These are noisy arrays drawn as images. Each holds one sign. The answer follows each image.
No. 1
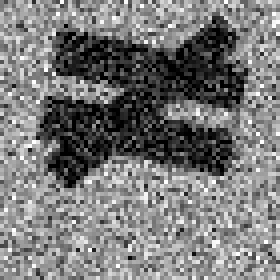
not-equal sign
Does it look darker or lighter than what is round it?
darker
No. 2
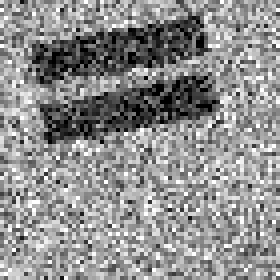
equals sign
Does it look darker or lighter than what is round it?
darker
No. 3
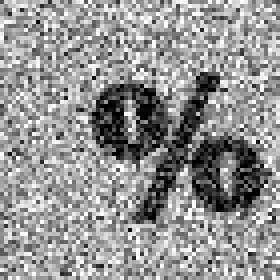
percent sign
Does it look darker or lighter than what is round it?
darker
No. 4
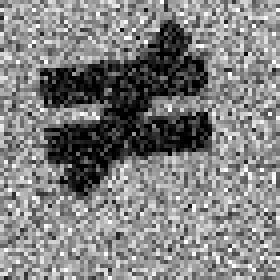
not-equal sign
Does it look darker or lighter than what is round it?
darker
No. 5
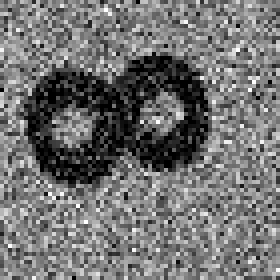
infinity sign
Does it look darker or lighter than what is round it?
darker
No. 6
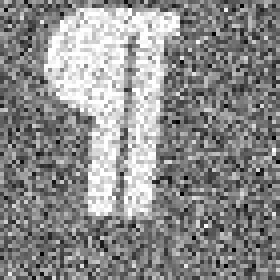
pilcrow
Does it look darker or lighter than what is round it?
lighter
